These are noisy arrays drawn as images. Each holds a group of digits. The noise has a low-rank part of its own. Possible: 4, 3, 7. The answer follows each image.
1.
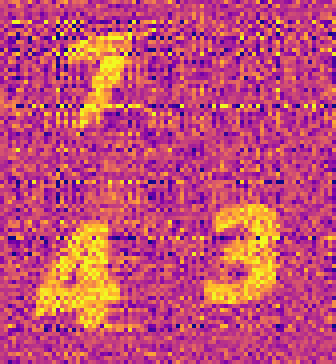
top left: 7; bottom left: 4; bottom right: 3
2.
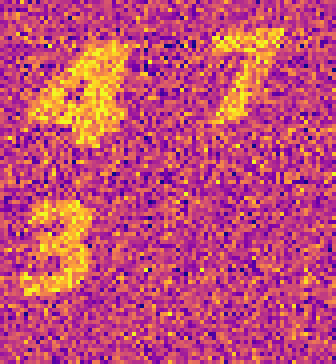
top left: 4; top right: 7; bottom left: 3
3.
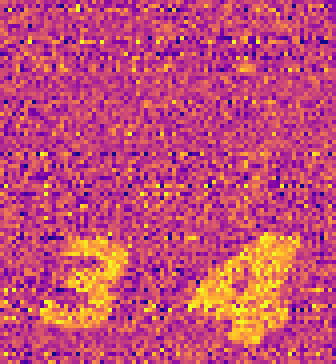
bottom left: 3; bottom right: 4
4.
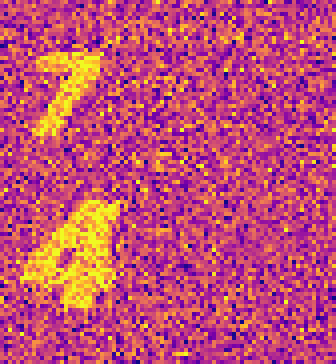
top left: 7; bottom left: 4
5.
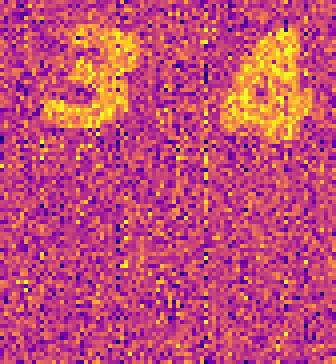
top left: 3; top right: 4
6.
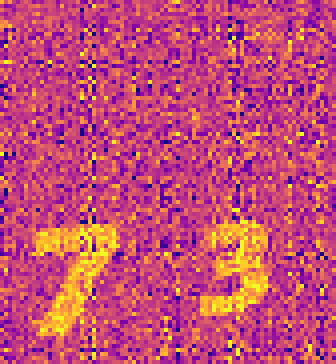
bottom left: 7; bottom right: 3
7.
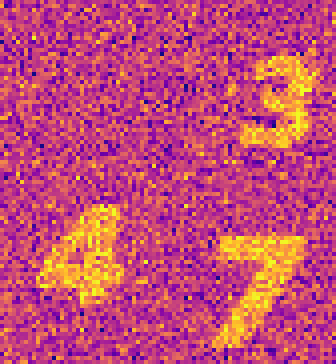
top right: 3; bottom left: 4; bottom right: 7
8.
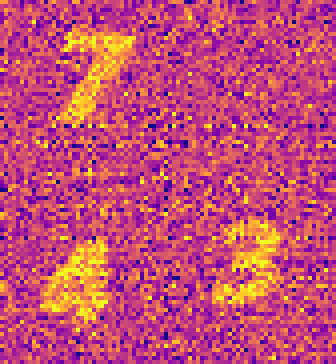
top left: 7; bottom left: 4; bottom right: 3
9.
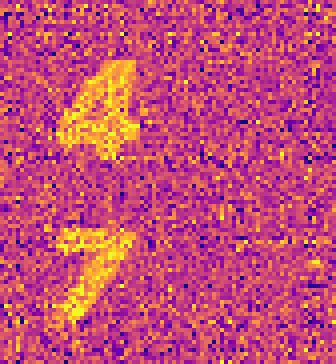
top left: 4; bottom left: 7
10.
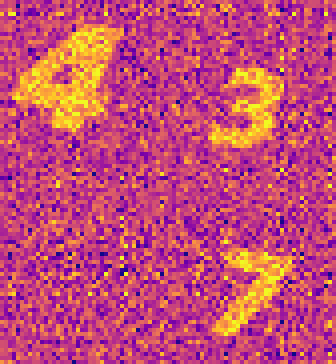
top left: 4; top right: 3; bottom right: 7
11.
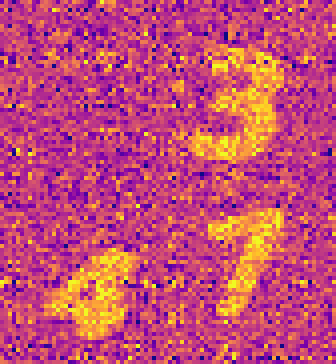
top right: 3; bottom left: 4; bottom right: 7
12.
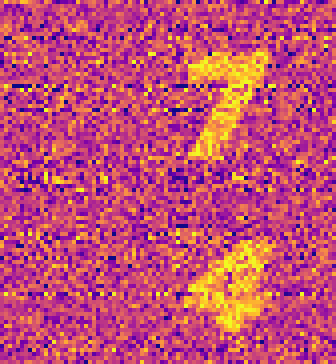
top right: 7; bottom right: 4
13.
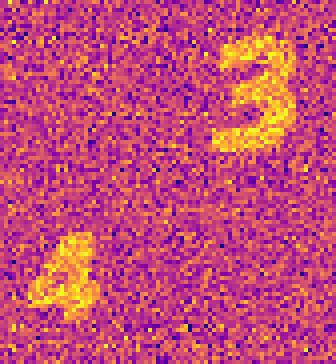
top right: 3; bottom left: 4
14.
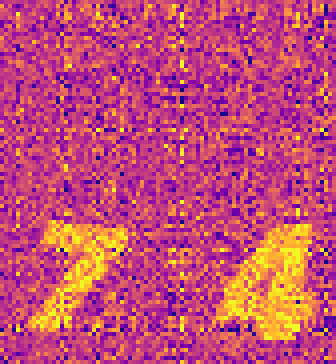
bottom left: 7; bottom right: 4
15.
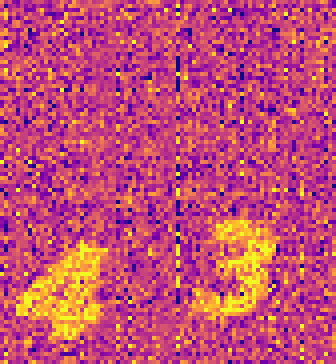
bottom left: 4; bottom right: 3
